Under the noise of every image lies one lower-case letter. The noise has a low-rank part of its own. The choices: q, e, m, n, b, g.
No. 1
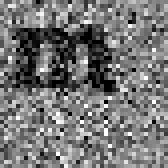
m
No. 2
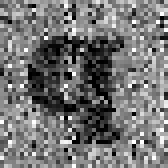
q
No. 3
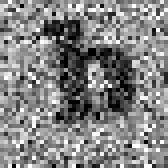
b
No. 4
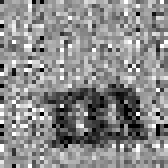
m
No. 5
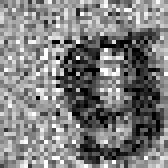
g
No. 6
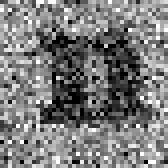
n
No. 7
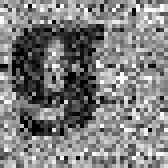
g
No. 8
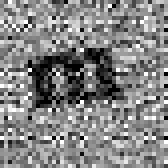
m
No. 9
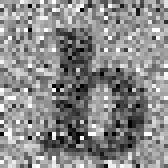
b
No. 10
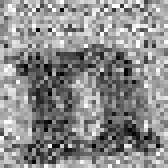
n
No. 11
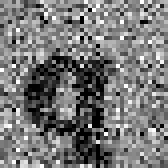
q
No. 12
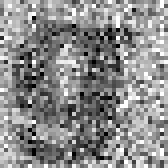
g
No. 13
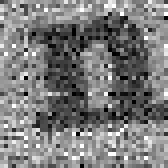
n
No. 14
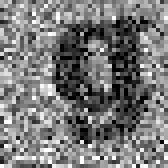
g
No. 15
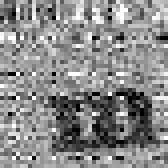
m
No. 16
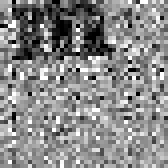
m
